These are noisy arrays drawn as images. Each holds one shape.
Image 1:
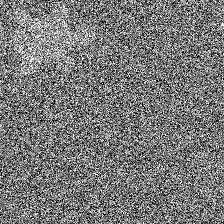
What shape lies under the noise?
turtle
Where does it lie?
top left
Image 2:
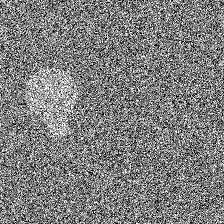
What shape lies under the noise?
light bulb
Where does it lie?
middle left
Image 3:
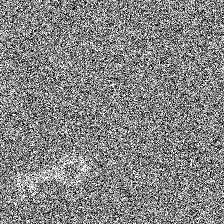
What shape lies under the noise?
key
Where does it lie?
bottom left
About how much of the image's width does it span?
a third
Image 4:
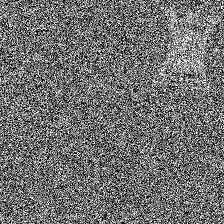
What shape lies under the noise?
chess rook
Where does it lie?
top right
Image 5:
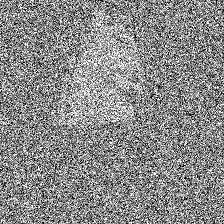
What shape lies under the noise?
chess knight
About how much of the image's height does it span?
half
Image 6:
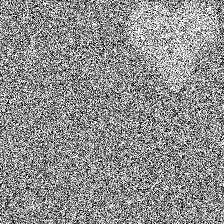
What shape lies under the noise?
heart
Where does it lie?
top right
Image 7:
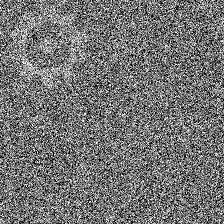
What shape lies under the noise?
gear
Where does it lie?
top left
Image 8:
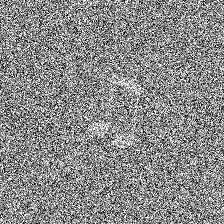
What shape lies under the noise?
pair of musical notes
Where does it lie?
centre
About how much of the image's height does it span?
a third
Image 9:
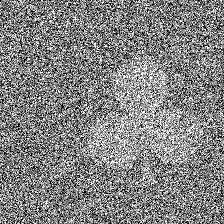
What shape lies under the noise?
club
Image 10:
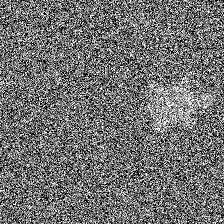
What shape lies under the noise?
turtle
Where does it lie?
middle right
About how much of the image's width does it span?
a third
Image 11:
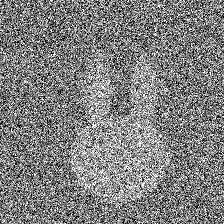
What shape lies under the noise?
rabbit's head
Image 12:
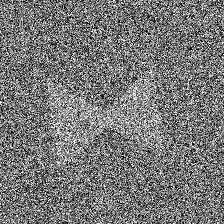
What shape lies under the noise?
bow tie
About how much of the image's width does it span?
half
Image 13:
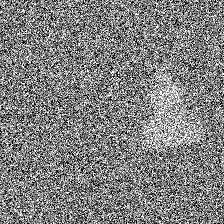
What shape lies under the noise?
chess pawn
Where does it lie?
middle right
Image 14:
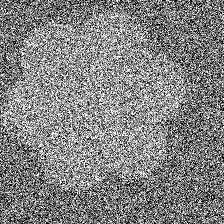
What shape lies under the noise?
flower
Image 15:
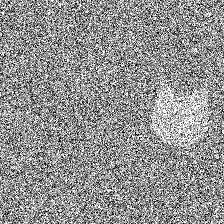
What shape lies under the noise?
cat's head
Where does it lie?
middle right
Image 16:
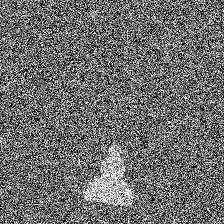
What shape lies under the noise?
chess pawn
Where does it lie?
bottom middle
